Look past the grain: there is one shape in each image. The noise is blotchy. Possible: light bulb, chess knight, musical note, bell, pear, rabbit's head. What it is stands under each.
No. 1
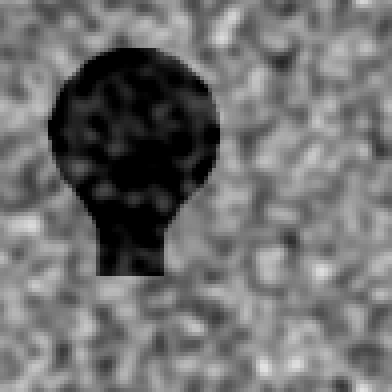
light bulb
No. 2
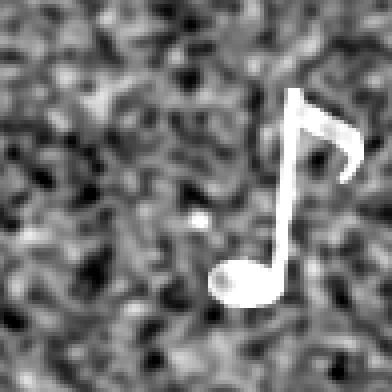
musical note
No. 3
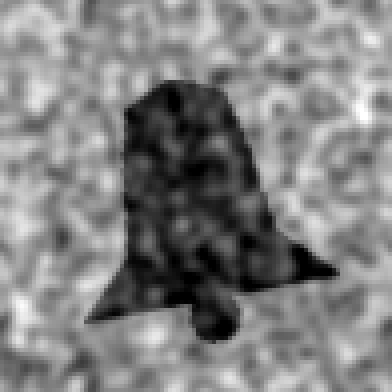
bell
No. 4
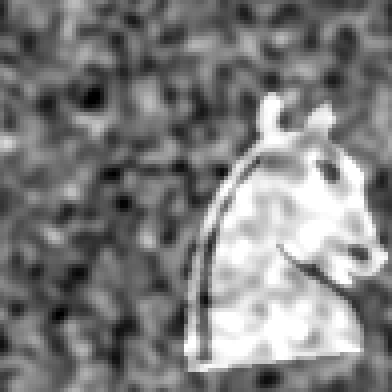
chess knight
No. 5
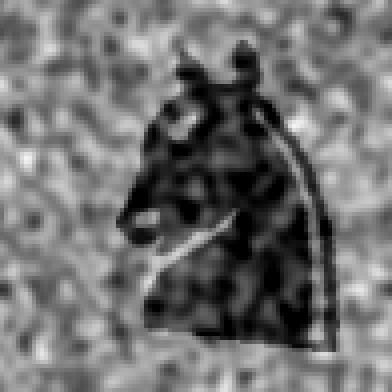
chess knight
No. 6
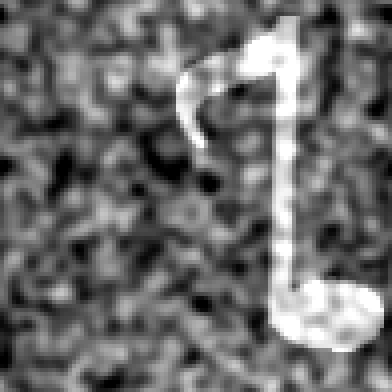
musical note
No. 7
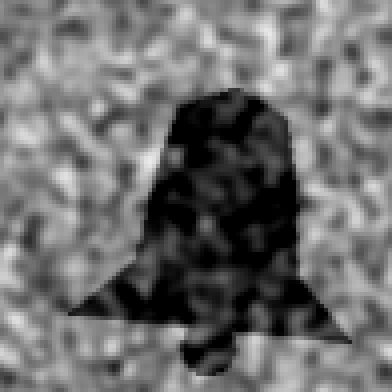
bell
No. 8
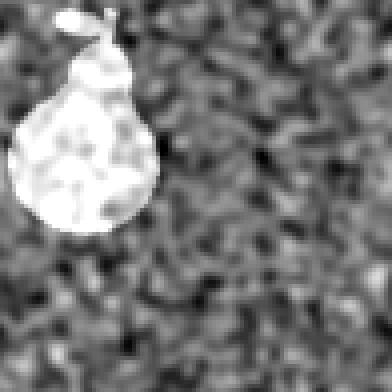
pear
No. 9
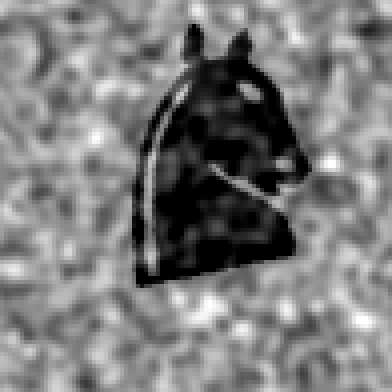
chess knight
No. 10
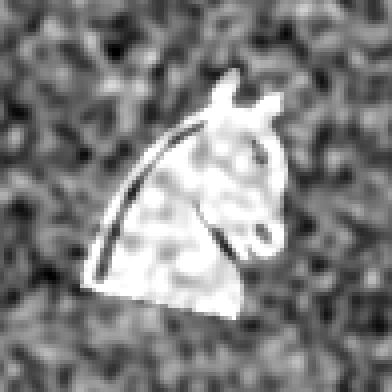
chess knight
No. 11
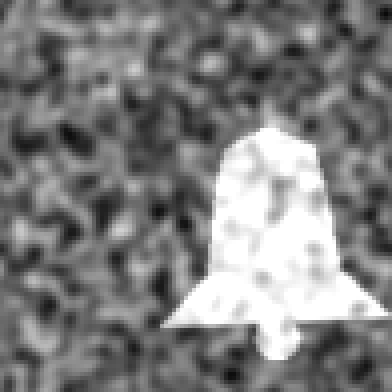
bell
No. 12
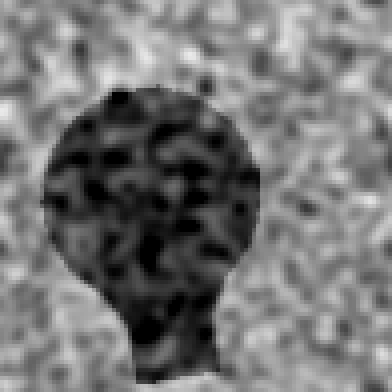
light bulb
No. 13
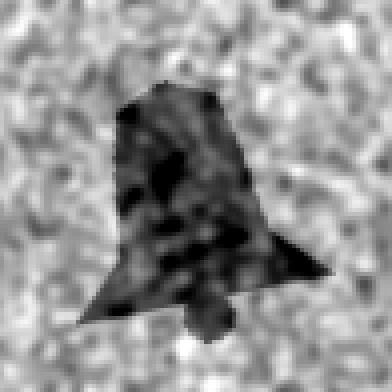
bell
